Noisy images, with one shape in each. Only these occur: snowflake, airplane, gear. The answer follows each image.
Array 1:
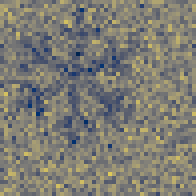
dark snowflake
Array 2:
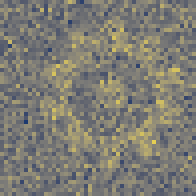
light gear
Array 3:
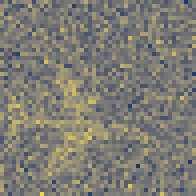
light airplane
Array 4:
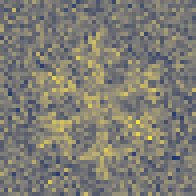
light snowflake
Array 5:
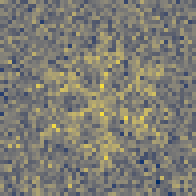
light snowflake
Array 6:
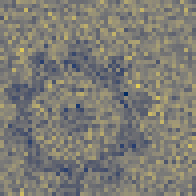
dark gear
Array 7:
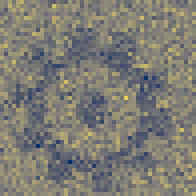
dark gear
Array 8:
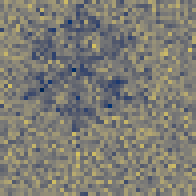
dark snowflake
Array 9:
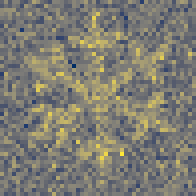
light snowflake
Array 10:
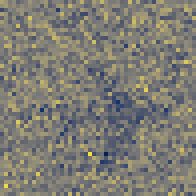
dark airplane
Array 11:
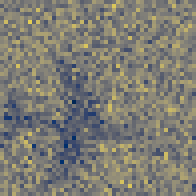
dark airplane
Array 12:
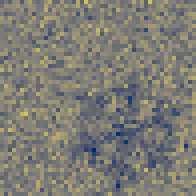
dark snowflake
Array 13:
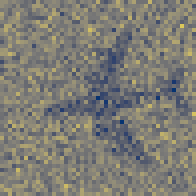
dark airplane
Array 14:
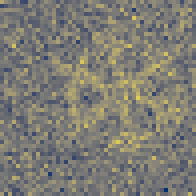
light snowflake
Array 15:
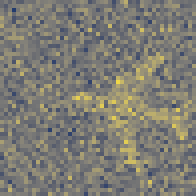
light airplane
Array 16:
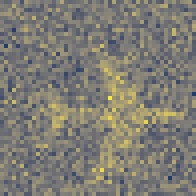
light airplane
